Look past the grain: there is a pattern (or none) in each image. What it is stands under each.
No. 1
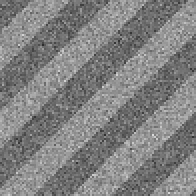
diagonal stripes
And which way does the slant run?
bottom left to top right
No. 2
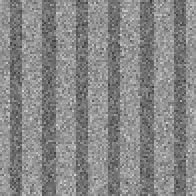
vertical stripes
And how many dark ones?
6
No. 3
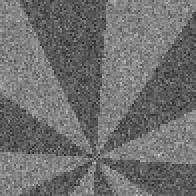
spokes from one point
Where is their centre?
bottom middle
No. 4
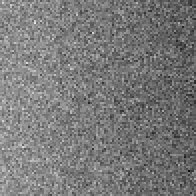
a smooth slope
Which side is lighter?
left
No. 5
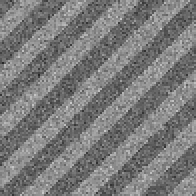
diagonal stripes
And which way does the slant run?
bottom left to top right
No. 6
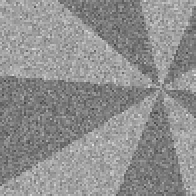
spokes from one point
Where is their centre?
middle right
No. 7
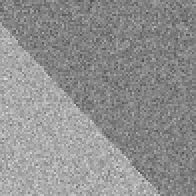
a sharp edge
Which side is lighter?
bottom left
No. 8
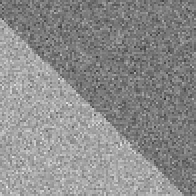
a sharp edge
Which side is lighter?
bottom left
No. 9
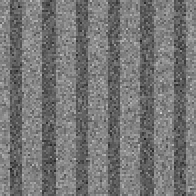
vertical stripes
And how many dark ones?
6
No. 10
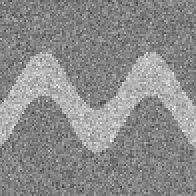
a wavy band
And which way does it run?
left to right
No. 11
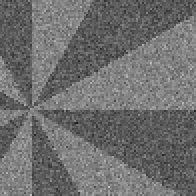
spokes from one point
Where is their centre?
middle left
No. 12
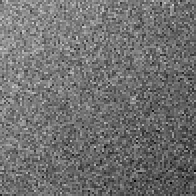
a smooth slope
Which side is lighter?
top left
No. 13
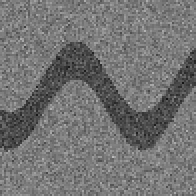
a wavy band
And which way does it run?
left to right
